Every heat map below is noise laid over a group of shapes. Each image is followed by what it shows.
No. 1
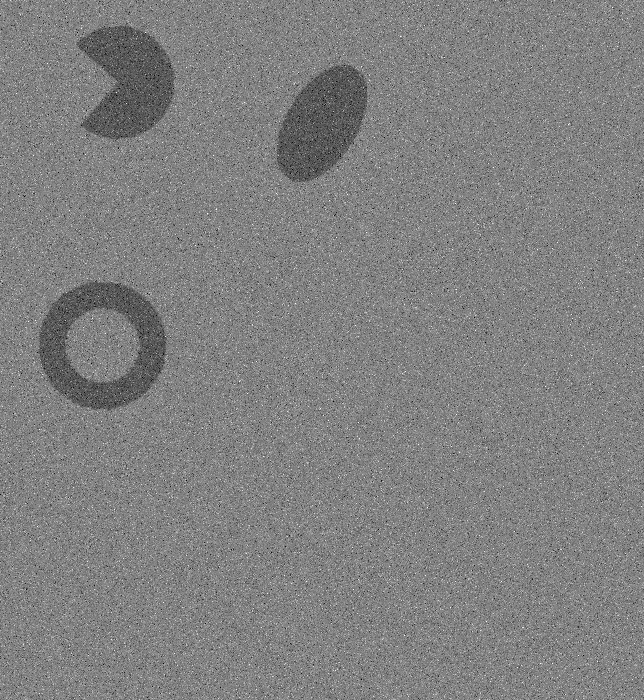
top left: disc with a wedge cut out; top middle: ellipse; middle left: ring
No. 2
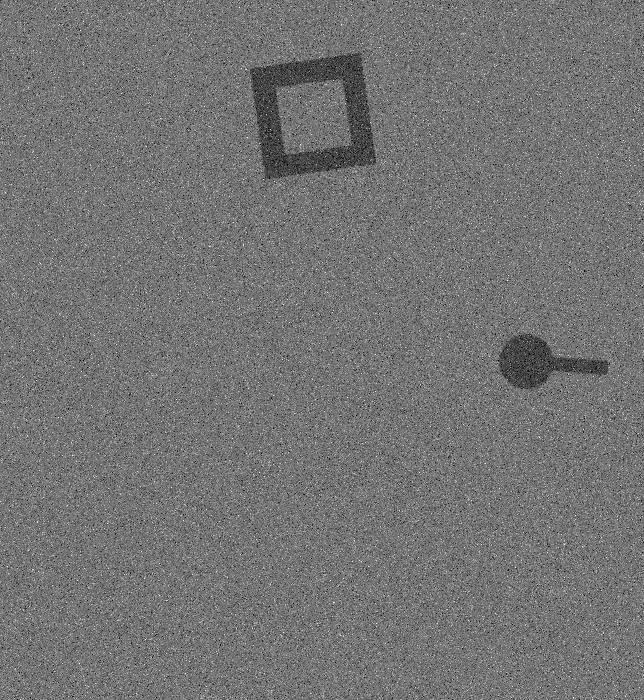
top middle: square frame; middle right: lollipop
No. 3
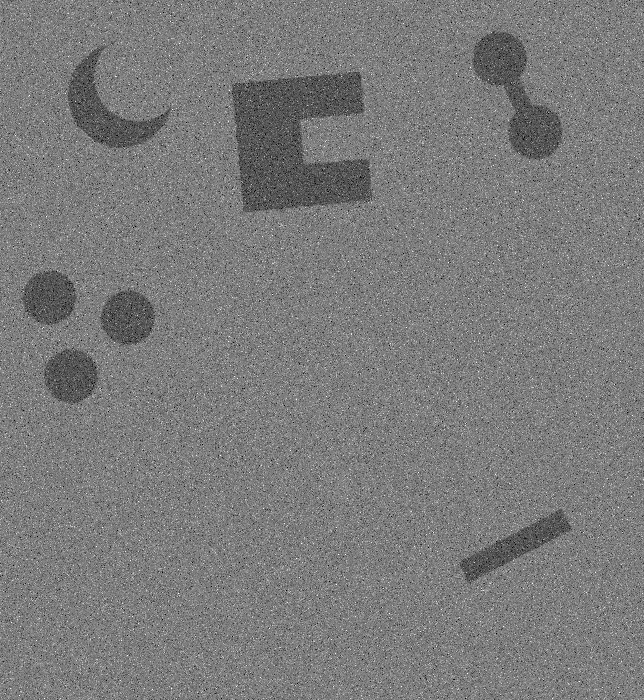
top left: crescent; top middle: square with a notch; top right: dumbbell; middle left: three dots; bottom right: bar
